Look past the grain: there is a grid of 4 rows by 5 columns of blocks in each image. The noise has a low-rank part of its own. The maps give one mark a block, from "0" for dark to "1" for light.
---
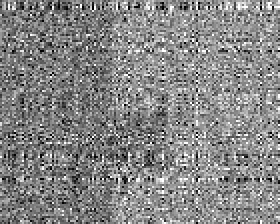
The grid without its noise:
0 0 1 1 1
0 0 1 1 1
0 0 0 1 1
0 0 1 1 1
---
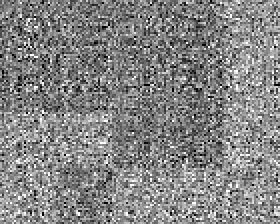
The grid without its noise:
0 0 0 0 1
0 0 0 0 1
1 1 0 0 1
1 0 1 1 1
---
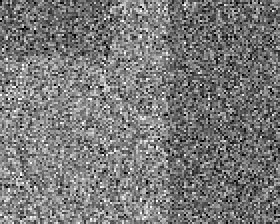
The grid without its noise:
0 0 1 0 0
1 1 1 0 0
1 1 1 0 0
1 1 1 0 0
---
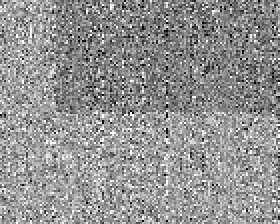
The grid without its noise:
1 0 0 0 0
1 0 0 0 0
1 1 1 1 1
1 1 1 1 1
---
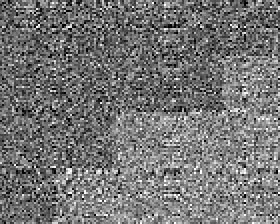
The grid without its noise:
0 0 0 0 0
0 0 0 0 1
0 0 1 1 1
0 1 1 1 1
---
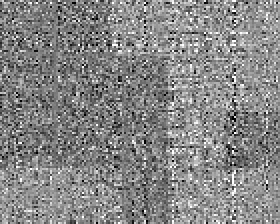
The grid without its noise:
0 0 1 1 1
0 0 0 1 1
0 0 0 1 0
1 1 0 1 1
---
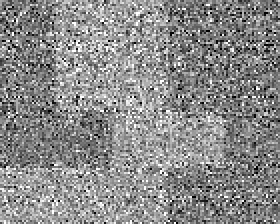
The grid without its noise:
0 1 1 0 0
0 1 1 0 0
0 0 1 1 0
1 1 1 0 0
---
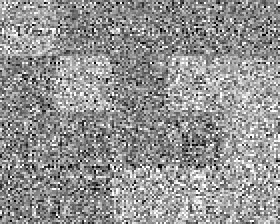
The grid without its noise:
1 0 0 0 0
0 1 0 1 1
0 0 0 0 1
0 0 1 1 1
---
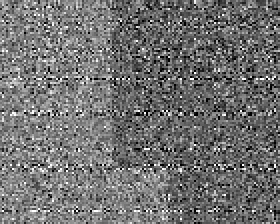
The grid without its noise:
1 1 0 0 0
1 1 0 0 0
1 1 0 0 0
1 1 1 0 0
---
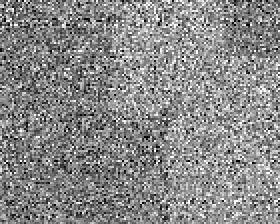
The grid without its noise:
0 0 1 1 0
0 0 1 1 1
0 0 0 1 1
0 0 0 1 1
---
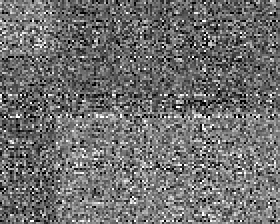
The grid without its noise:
1 0 0 0 0
0 0 0 0 0
0 1 1 1 1
0 1 1 1 1
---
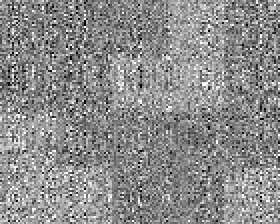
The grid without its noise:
0 0 0 1 0
0 0 1 1 0
1 0 0 0 0
1 1 0 0 1
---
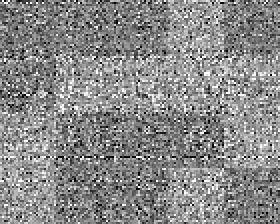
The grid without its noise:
0 0 0 1 0
0 1 1 1 1
1 0 0 0 1
1 0 0 1 0
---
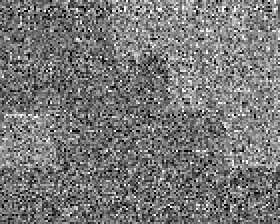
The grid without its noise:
0 0 1 1 1
0 0 0 1 1
1 0 0 0 1
0 0 0 0 0
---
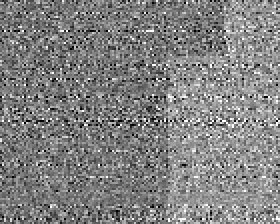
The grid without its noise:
0 0 0 0 1
0 0 0 1 1
0 0 0 1 1
0 0 0 1 1
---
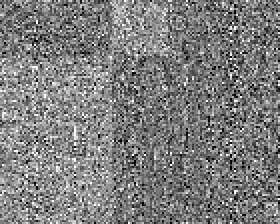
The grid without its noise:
0 0 1 0 0
1 1 0 0 0
1 1 0 0 0
1 1 0 0 0
